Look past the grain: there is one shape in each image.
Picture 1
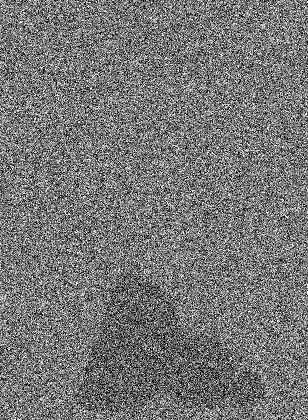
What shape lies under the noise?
chess pawn
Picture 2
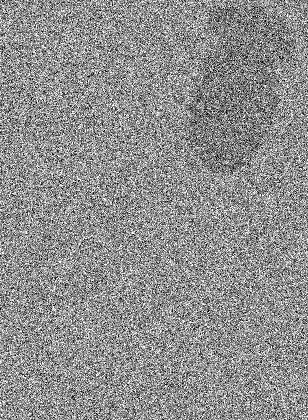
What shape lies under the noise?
footprint
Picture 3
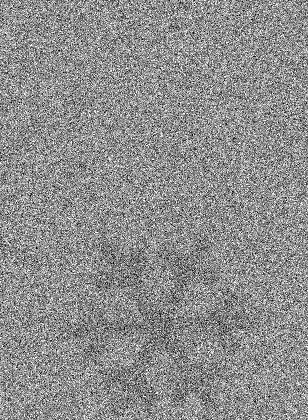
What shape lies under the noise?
snowflake
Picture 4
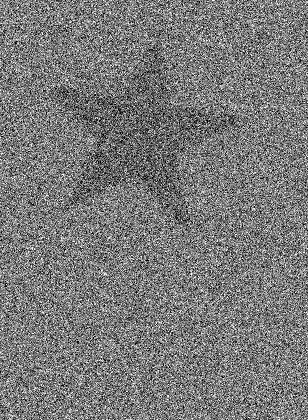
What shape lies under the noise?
star
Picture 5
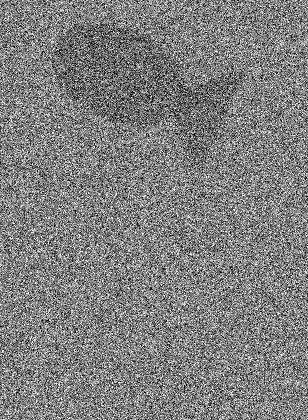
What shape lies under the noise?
fish
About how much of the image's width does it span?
two thirds
